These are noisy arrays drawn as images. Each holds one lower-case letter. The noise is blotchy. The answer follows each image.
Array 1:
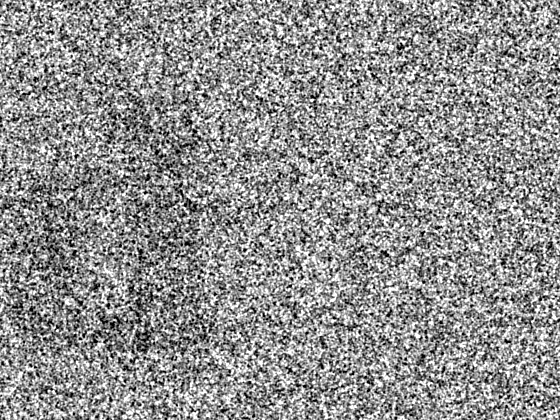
d
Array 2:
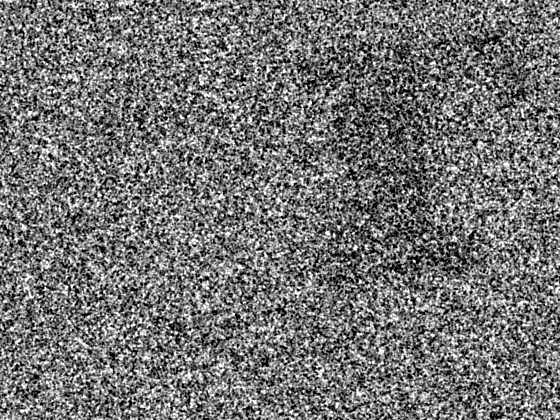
r
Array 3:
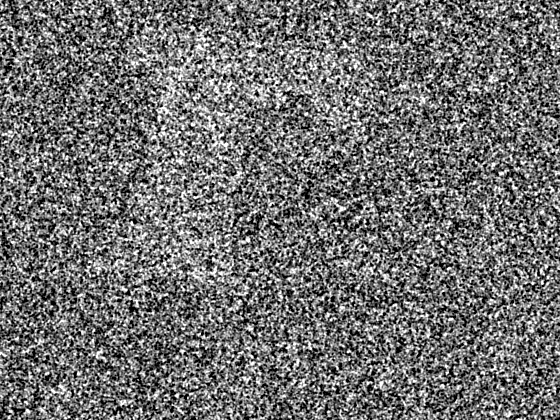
r
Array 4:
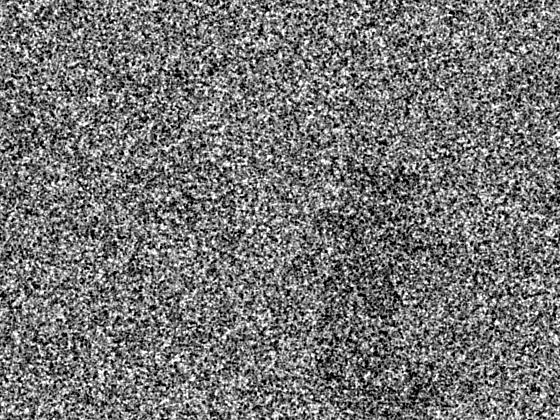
t
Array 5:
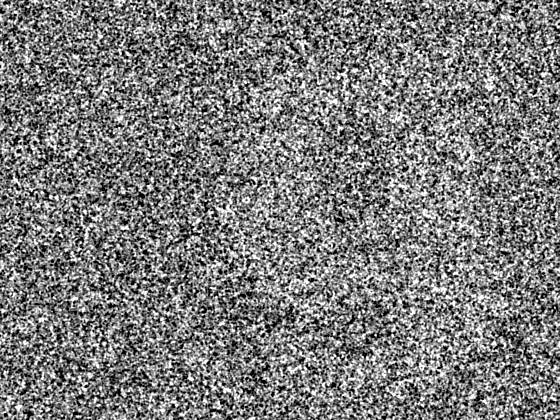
g
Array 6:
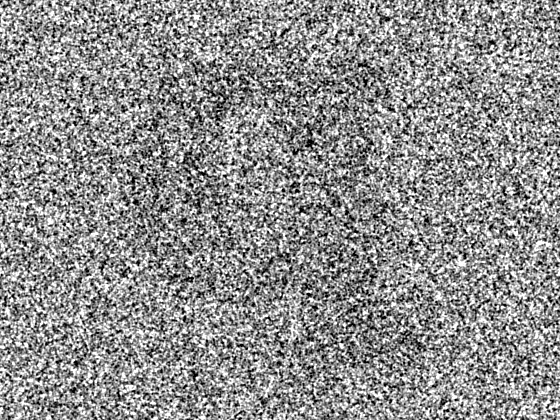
q
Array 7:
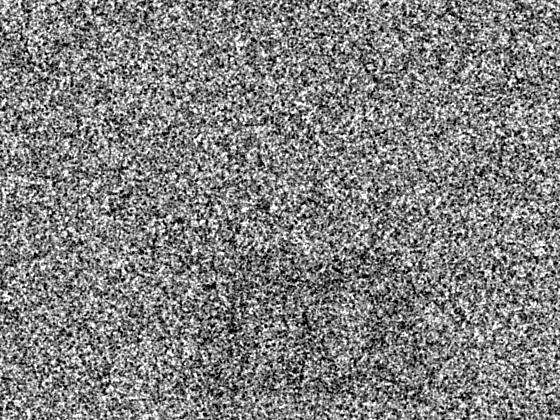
m
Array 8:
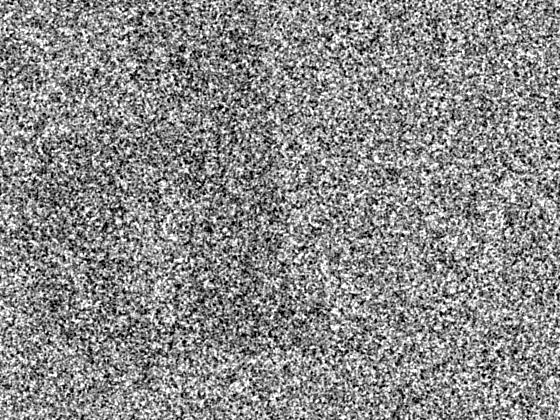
d
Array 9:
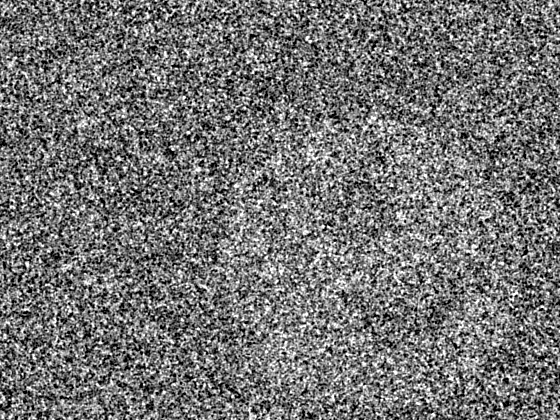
e
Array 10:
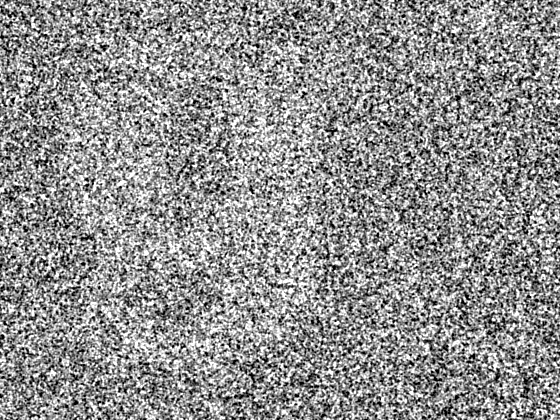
g
